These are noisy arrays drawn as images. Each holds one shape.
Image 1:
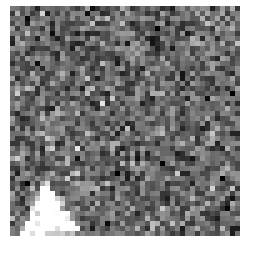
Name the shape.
triangle
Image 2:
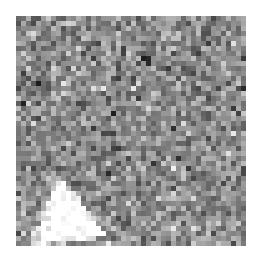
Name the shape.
triangle
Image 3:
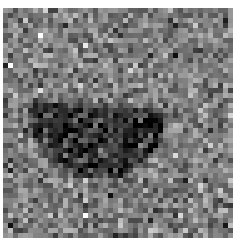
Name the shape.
half disc
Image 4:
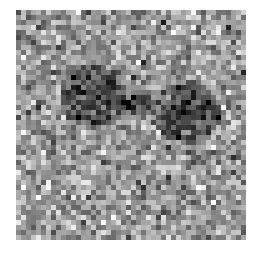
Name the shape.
dumbbell
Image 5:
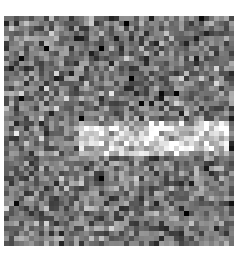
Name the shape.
bar
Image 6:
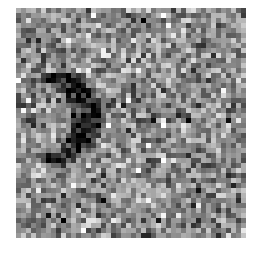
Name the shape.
crescent
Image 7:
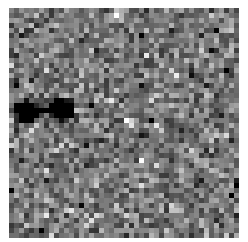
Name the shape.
dumbbell
